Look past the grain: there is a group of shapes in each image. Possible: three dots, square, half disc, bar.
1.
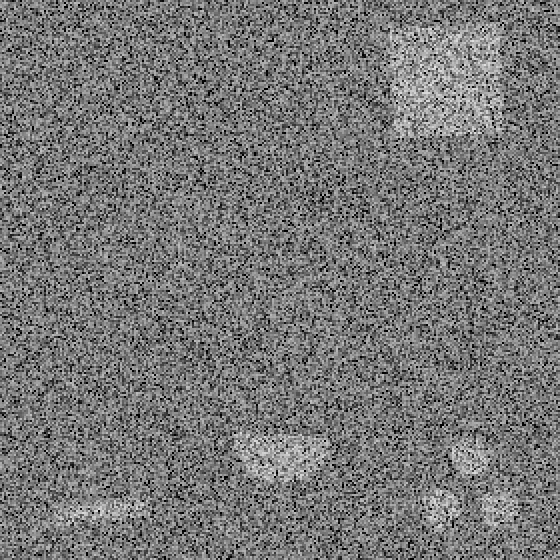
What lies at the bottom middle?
half disc
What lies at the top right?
square
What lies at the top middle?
nothing
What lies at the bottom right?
three dots
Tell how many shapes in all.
4
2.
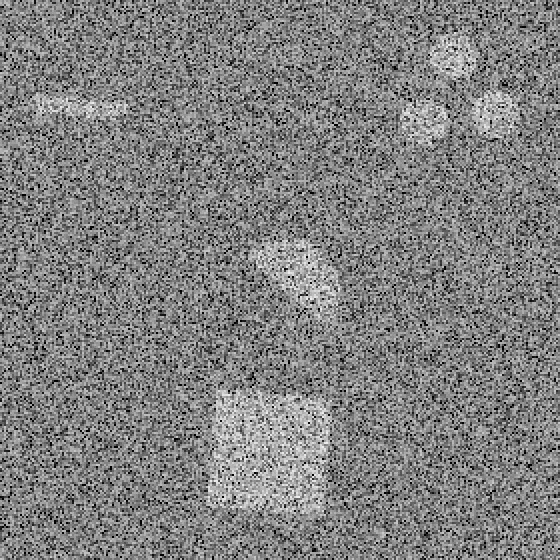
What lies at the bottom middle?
square
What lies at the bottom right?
nothing
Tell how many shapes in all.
4
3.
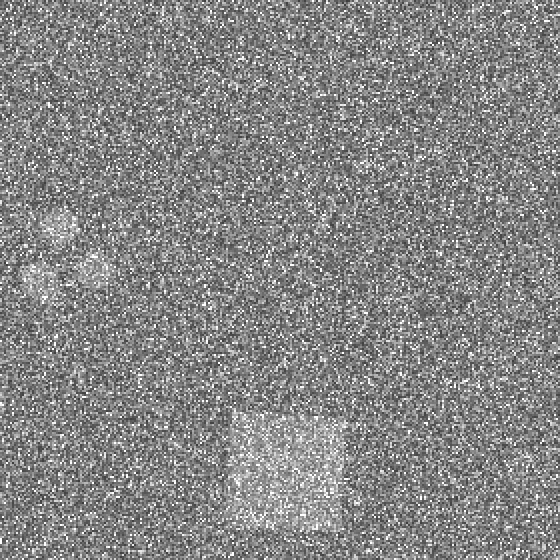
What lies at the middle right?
nothing
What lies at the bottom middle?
square
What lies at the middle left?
three dots
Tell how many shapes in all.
2
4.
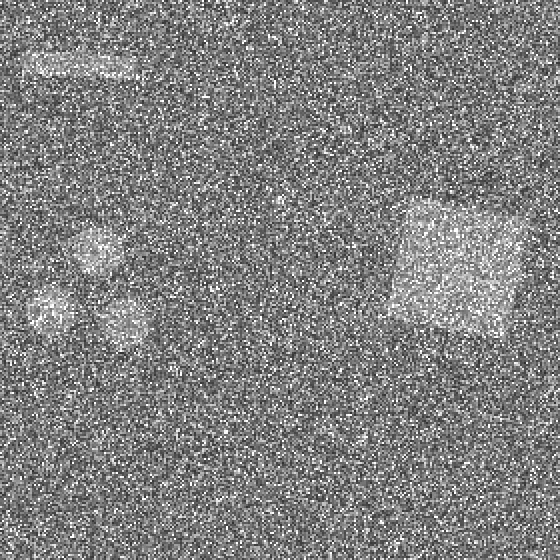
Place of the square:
middle right
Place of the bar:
top left
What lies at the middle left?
three dots
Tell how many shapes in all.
3
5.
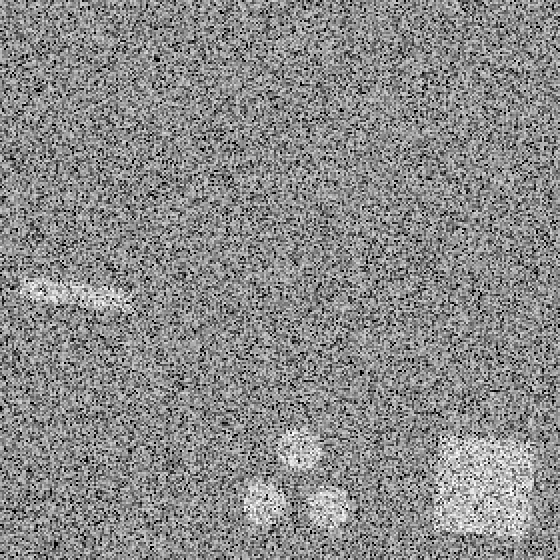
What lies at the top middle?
nothing
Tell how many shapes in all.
3
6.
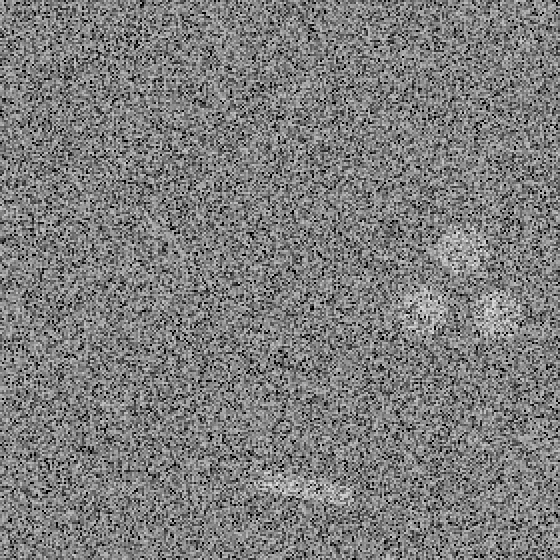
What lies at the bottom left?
nothing
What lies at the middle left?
nothing
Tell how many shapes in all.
2
